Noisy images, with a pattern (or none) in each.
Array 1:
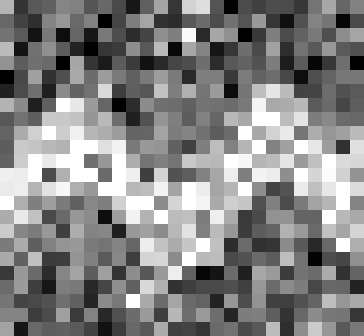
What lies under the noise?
a wavy band
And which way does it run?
left to right
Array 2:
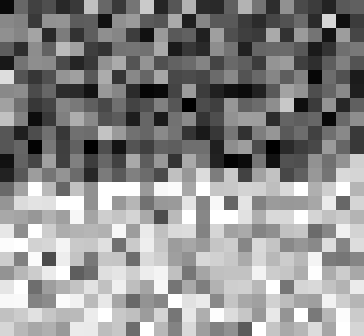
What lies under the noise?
a sharp edge
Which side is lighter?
bottom
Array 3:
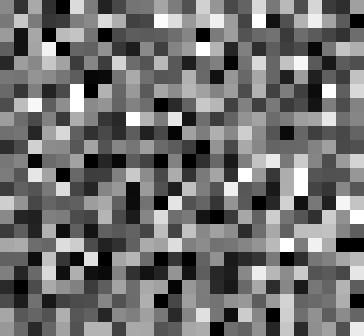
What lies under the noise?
only noise
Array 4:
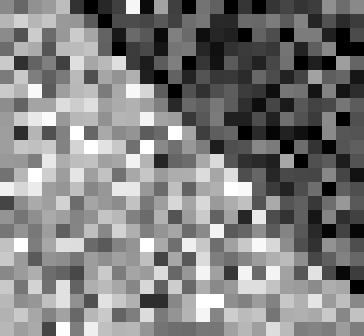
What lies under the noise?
a sharp edge
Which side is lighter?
bottom left
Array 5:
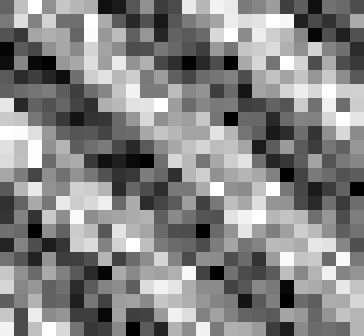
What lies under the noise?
diagonal stripes
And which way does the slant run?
top left to bottom right
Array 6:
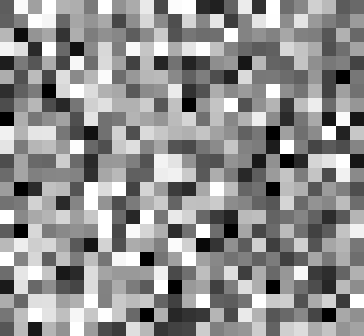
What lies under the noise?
only noise
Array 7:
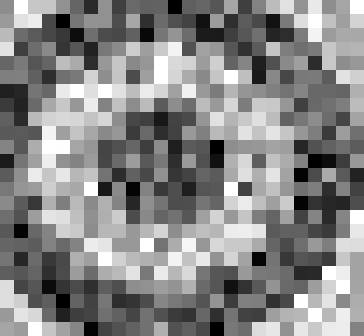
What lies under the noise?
rings round one point
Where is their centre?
centre
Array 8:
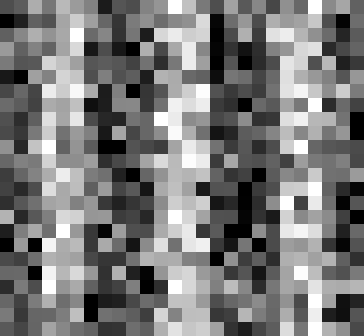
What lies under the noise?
vertical stripes
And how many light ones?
3
